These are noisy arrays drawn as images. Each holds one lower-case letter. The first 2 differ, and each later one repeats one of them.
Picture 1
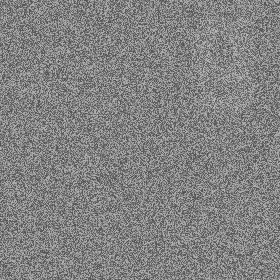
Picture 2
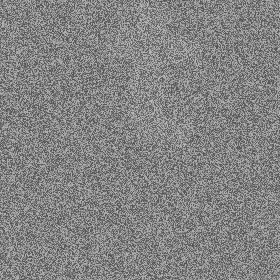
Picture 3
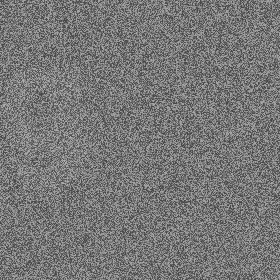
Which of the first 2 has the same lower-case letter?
1
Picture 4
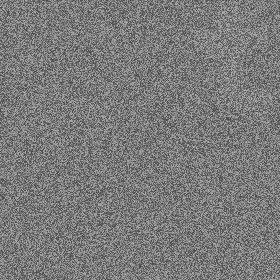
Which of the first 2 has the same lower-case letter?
2
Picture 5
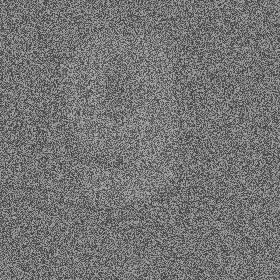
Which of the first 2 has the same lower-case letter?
1
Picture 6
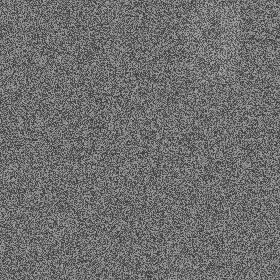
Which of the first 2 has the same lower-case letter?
1
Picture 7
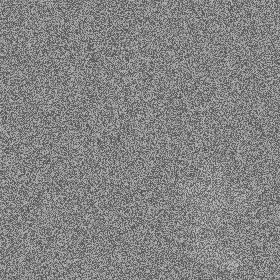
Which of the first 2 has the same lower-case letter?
2
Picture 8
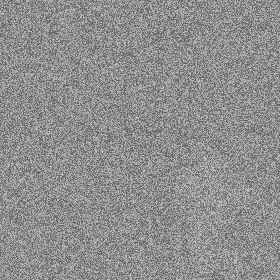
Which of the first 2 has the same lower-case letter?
2
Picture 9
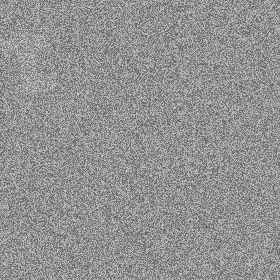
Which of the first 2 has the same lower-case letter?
2
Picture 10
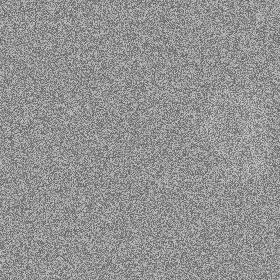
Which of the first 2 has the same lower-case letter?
1
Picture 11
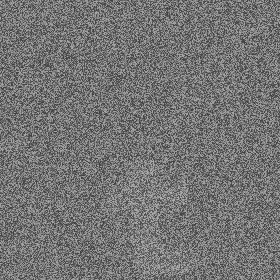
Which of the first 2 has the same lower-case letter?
2
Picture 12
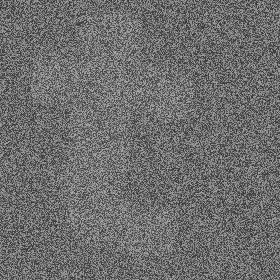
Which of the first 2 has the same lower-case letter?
2
